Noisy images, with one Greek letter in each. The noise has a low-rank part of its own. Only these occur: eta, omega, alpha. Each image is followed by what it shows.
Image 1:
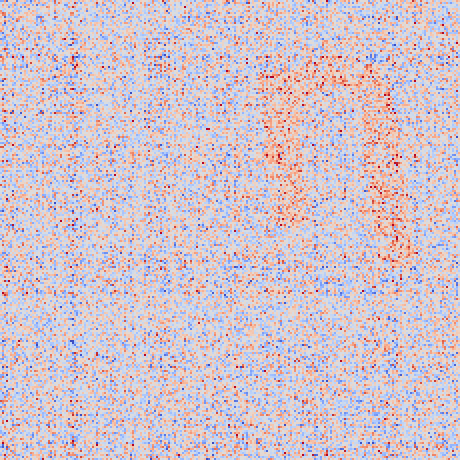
eta
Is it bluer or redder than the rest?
redder
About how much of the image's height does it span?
half
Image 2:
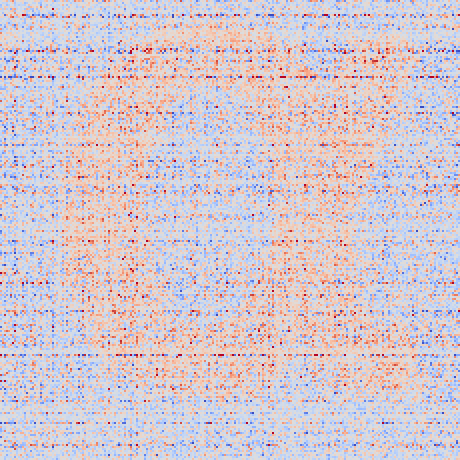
alpha
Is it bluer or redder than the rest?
redder
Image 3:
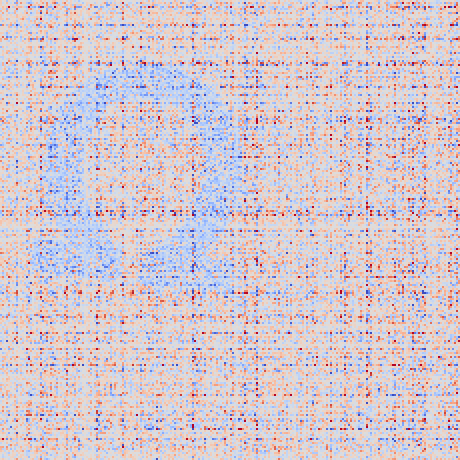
omega
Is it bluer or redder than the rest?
bluer
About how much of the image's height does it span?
half
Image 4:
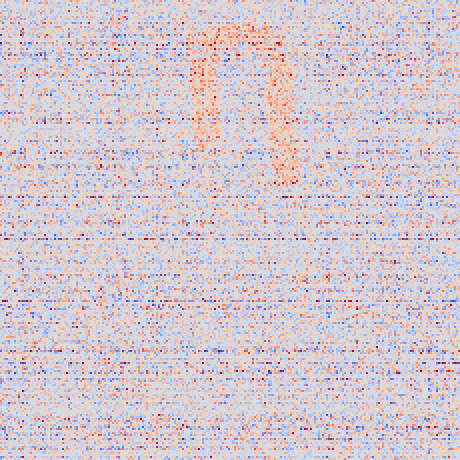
eta
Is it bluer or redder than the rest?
redder
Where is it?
top middle
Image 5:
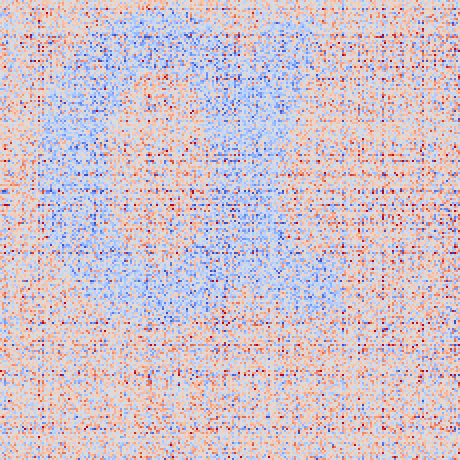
alpha
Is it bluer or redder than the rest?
bluer
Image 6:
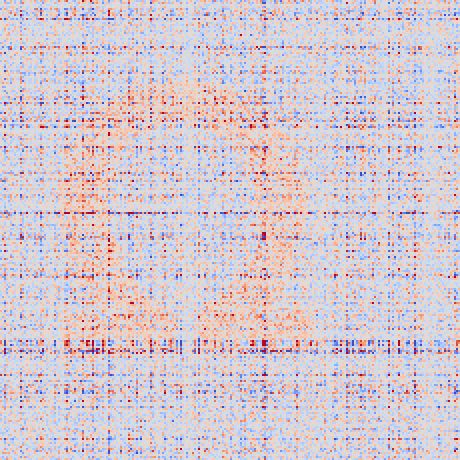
omega
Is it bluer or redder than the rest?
redder
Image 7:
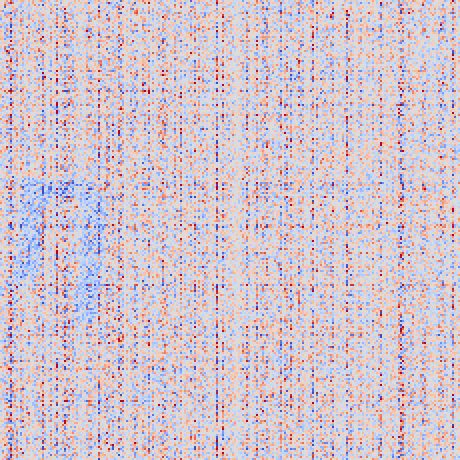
eta
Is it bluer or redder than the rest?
bluer
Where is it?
middle left
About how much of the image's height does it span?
a third
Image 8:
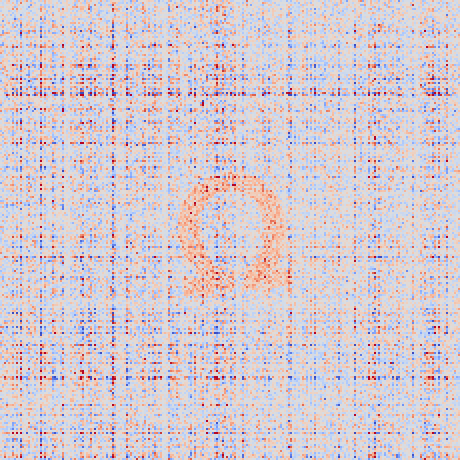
omega
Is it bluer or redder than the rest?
redder
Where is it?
centre
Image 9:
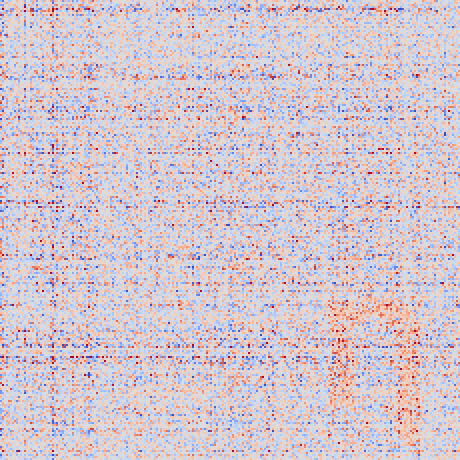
eta
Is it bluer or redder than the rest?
redder
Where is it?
bottom right
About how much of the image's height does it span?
a third
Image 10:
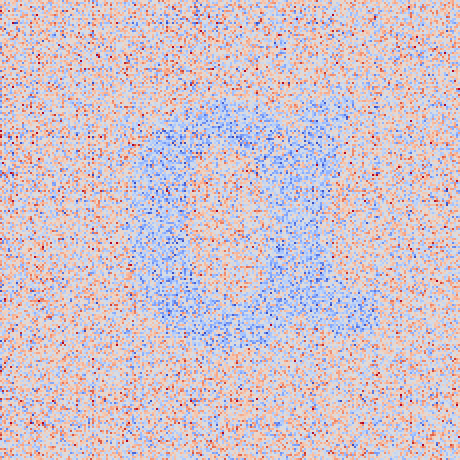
alpha
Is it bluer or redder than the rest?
bluer
